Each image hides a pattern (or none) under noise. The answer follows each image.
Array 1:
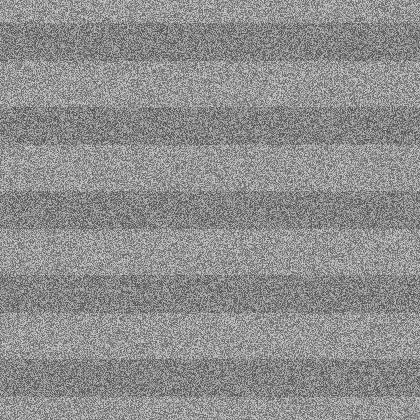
horizontal stripes
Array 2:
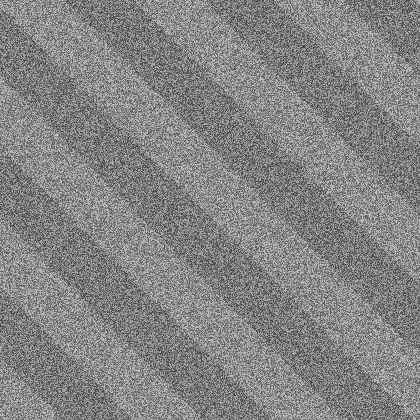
diagonal stripes
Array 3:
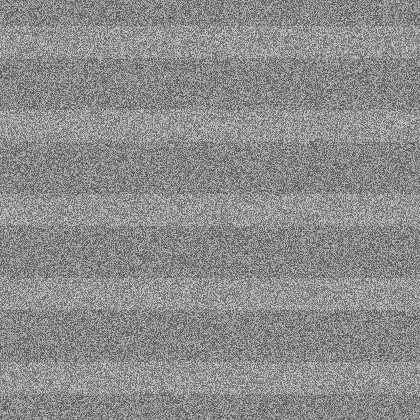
horizontal stripes
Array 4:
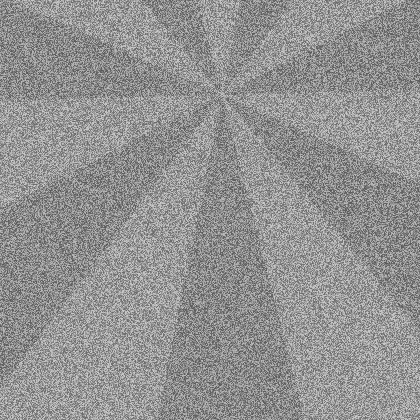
spokes from one point
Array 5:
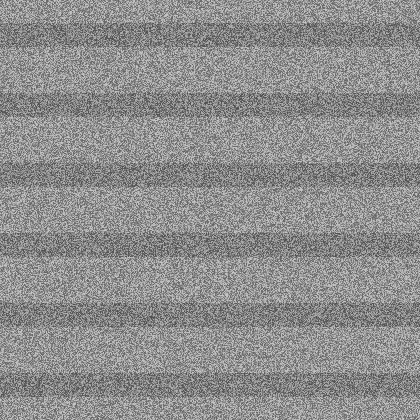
horizontal stripes
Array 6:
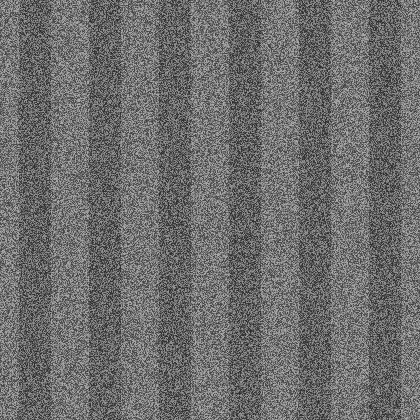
vertical stripes
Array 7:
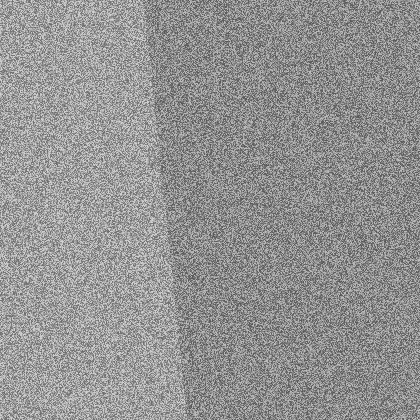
a sharp edge
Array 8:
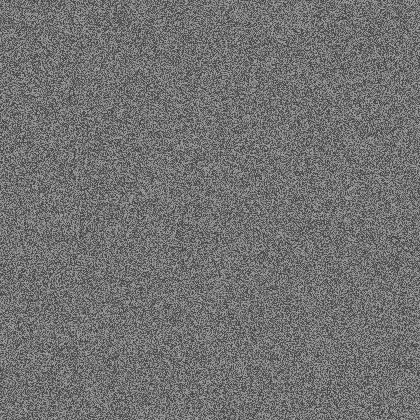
only noise
